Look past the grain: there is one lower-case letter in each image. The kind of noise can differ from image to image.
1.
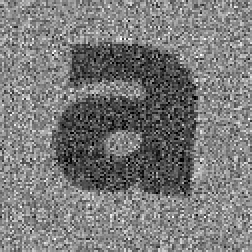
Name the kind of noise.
low rank plus noise
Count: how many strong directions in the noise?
five to eight
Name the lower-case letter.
a
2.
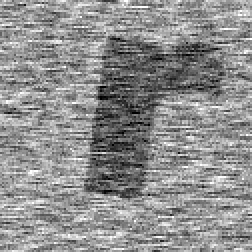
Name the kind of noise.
streaked along the rows
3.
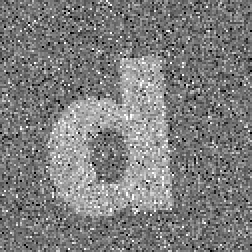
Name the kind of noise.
heavy tails
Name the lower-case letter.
d
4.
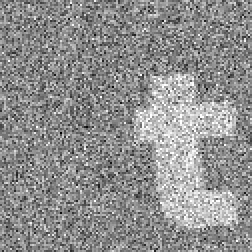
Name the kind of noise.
independent entries
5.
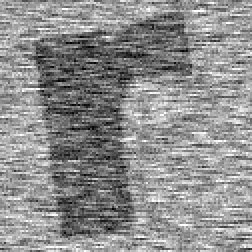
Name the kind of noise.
streaked along the rows
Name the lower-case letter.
r
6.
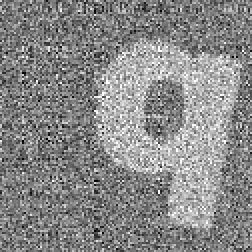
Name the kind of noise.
low rank plus noise
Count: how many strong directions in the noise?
two
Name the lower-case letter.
q
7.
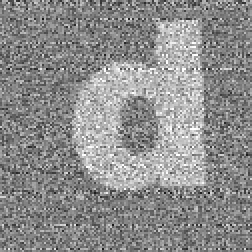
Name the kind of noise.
rows of uneven size
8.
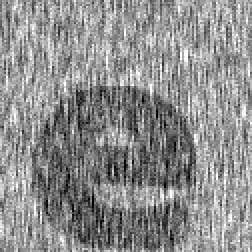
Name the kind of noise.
streaked along the columns
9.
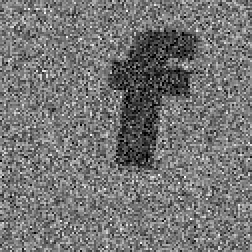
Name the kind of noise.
independent entries
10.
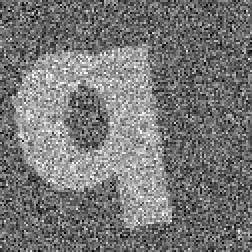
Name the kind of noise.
independent entries
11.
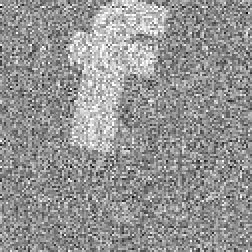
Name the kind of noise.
low rank plus noise
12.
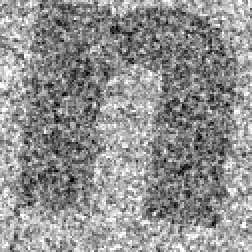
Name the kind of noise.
blotchy
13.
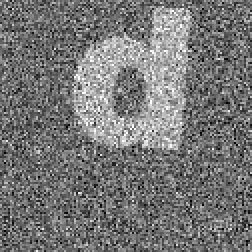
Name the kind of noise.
low rank plus noise
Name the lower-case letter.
d
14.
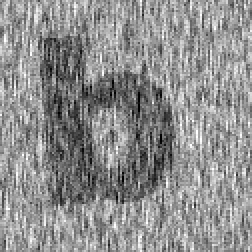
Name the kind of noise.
streaked along the columns
